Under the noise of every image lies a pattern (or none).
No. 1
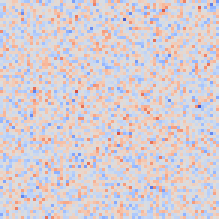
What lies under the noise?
only noise
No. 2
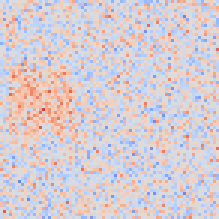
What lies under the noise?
one block
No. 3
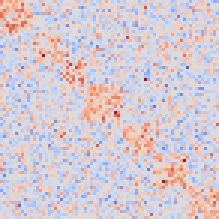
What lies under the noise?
blocks along the diagonal
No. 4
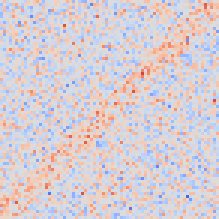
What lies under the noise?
a diagonal band
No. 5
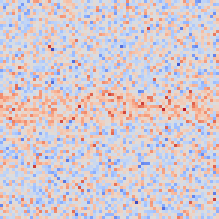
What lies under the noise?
one band of rows
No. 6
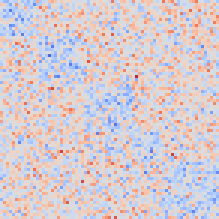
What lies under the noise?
blocks along the diagonal
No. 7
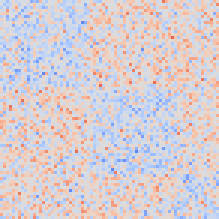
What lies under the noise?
blocks along the diagonal
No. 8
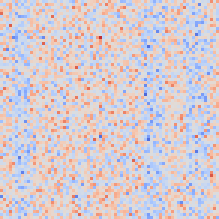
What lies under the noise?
bands of columns
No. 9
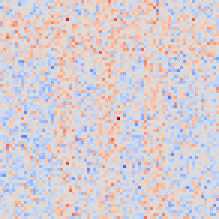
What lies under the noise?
bands of rows crossing bands of columns
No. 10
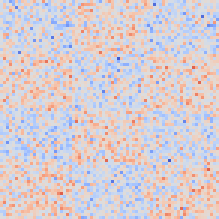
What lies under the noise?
a checkerboard
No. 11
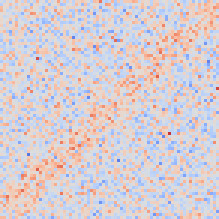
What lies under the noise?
a diagonal band
